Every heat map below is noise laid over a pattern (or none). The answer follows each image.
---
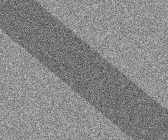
a diagonal band
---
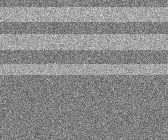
bands of rows
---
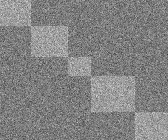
blocks along the diagonal
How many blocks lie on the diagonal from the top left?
5
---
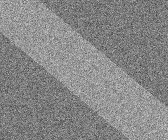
a diagonal band
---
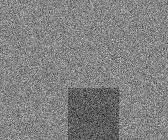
one block
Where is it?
bottom middle
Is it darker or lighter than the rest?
darker
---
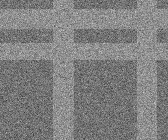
bands of rows crossing bands of columns
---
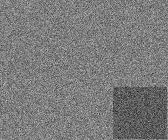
one block
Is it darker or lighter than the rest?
darker
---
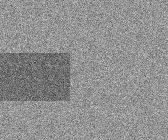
one block
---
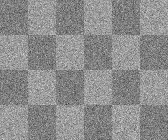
a checkerboard
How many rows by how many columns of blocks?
4 by 6
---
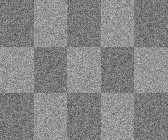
a checkerboard
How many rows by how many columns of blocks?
3 by 5
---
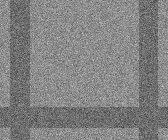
bands of rows crossing bands of columns
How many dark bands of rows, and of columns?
1 and 2
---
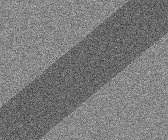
a diagonal band
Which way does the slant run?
bottom left to top right
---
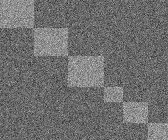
blocks along the diagonal
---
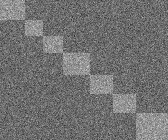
blocks along the diagonal
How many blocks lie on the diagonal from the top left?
7
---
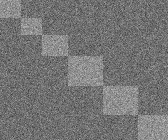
blocks along the diagonal
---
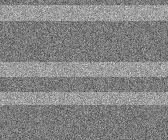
bands of rows
